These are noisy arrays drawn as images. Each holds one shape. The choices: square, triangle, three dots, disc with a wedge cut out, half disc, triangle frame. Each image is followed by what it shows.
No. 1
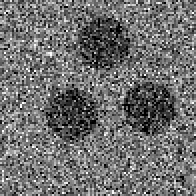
three dots
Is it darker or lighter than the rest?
darker
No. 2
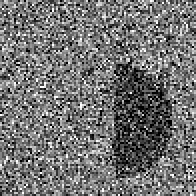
half disc
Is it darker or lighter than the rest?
darker
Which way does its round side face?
right
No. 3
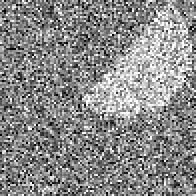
half disc
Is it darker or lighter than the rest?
lighter
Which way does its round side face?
down and right
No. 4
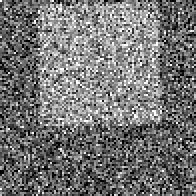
square
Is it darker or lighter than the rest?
lighter
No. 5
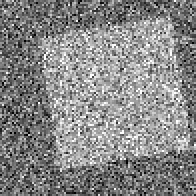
square
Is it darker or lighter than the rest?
lighter
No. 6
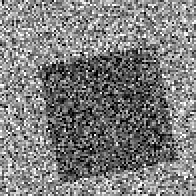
square
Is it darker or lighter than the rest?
darker
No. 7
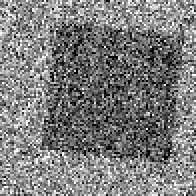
square
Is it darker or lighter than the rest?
darker
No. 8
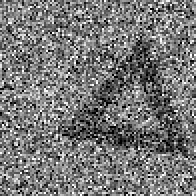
triangle frame
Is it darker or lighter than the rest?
darker
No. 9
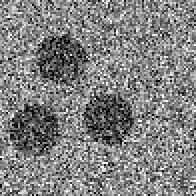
three dots
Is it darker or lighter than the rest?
darker
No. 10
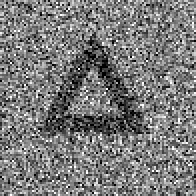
triangle frame
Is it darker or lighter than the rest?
darker
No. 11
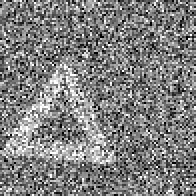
triangle frame
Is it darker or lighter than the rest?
lighter
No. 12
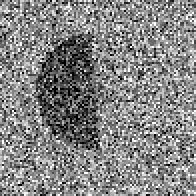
half disc
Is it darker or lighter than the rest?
darker
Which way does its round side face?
left
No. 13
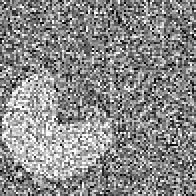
disc with a wedge cut out
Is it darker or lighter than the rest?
lighter
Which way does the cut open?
up and right
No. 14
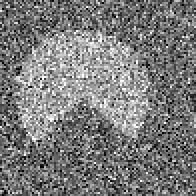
disc with a wedge cut out
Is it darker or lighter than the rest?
lighter
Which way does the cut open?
down
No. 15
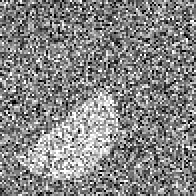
half disc
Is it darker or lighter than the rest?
lighter
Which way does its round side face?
down and right
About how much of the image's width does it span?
half
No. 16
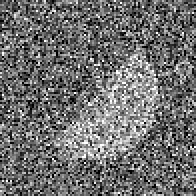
half disc
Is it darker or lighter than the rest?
lighter
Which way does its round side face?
down and right
